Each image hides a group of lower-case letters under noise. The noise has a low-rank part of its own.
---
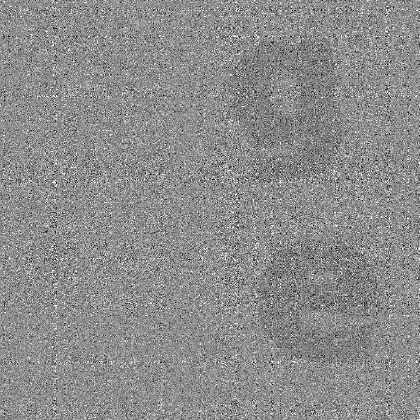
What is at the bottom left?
nothing
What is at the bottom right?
e
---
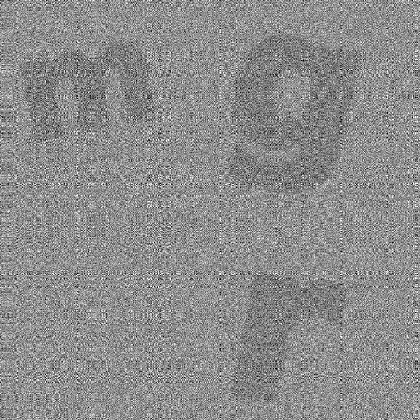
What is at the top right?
g
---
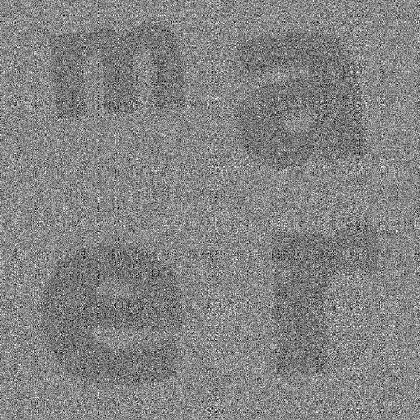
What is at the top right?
a
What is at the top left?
m
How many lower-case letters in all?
4
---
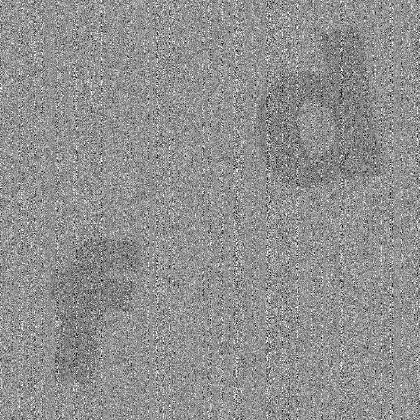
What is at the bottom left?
f
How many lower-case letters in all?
2
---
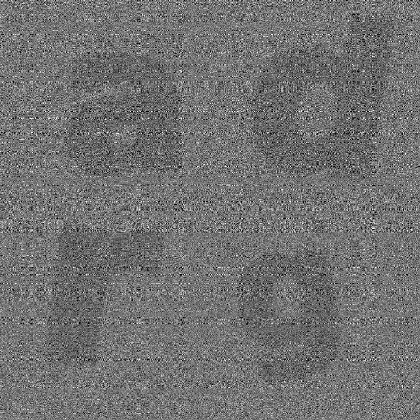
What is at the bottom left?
r
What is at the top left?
a
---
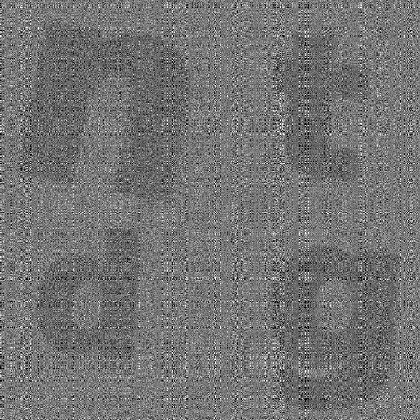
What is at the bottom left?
d
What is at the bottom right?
g
